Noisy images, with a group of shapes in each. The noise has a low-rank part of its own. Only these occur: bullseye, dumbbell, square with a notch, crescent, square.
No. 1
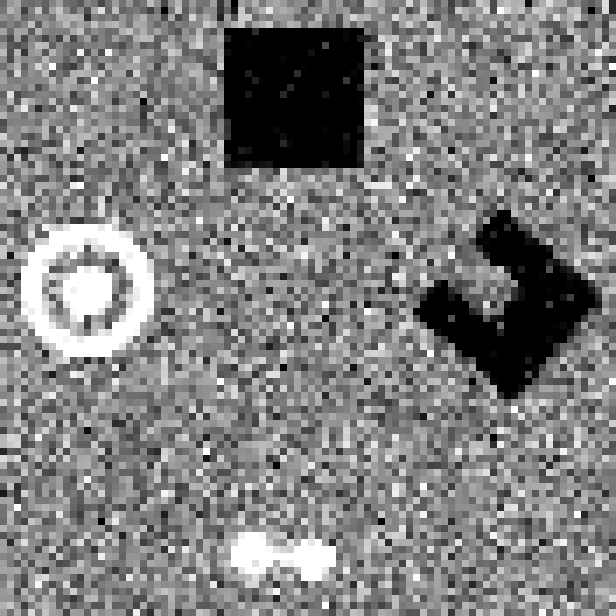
top middle: dark square; middle left: light bullseye; middle right: dark square with a notch; bottom middle: light dumbbell
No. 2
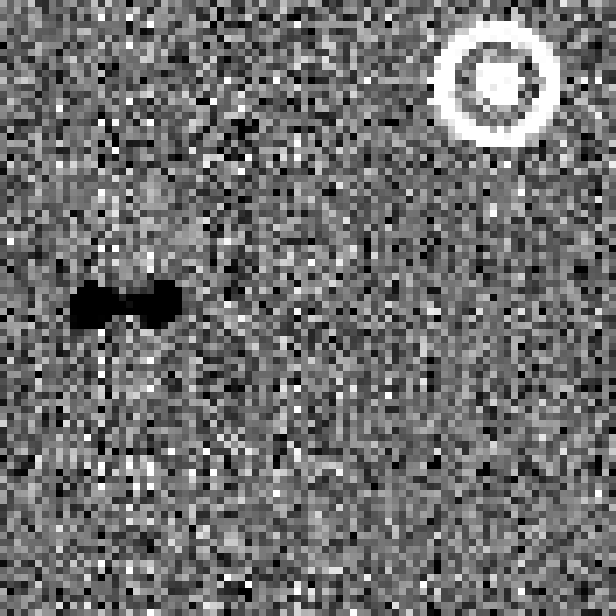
top right: light bullseye; middle left: dark dumbbell
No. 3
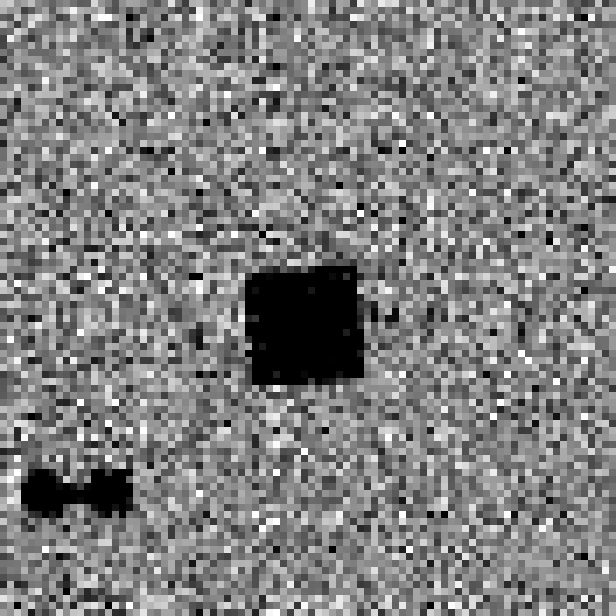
centre: dark square; bottom left: dark dumbbell
